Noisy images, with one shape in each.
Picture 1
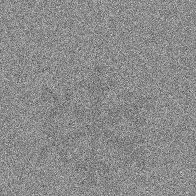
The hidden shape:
snowflake
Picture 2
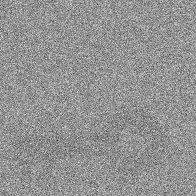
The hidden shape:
key
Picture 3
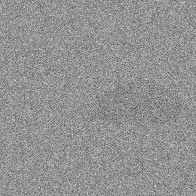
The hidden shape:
umbrella
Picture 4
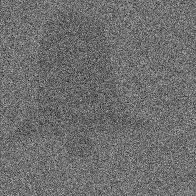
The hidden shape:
bell
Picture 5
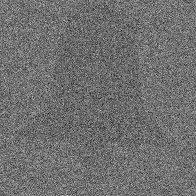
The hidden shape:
bell
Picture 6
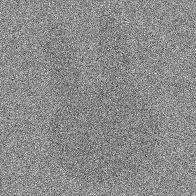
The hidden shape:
rabbit's head
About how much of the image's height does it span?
nearly all
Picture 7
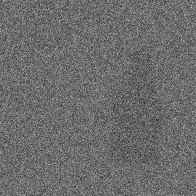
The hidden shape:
bottle
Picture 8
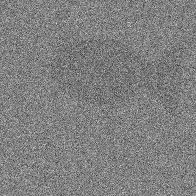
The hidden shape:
fish
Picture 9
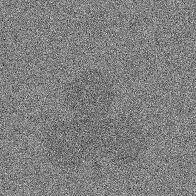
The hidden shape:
club
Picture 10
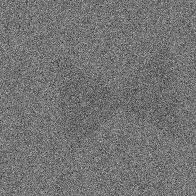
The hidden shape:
bow tie
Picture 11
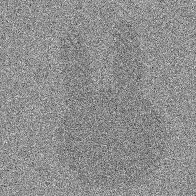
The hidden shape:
rabbit's head
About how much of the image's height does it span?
nearly all
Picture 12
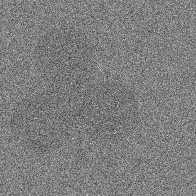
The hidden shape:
club
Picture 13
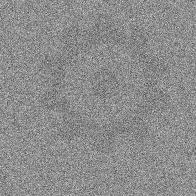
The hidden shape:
gear
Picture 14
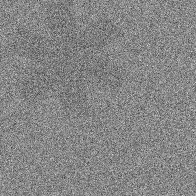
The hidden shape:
asterisk
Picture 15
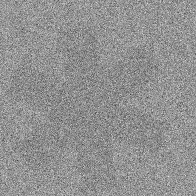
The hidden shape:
asterisk
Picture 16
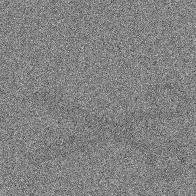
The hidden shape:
pair of scissors
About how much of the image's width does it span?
nearly all
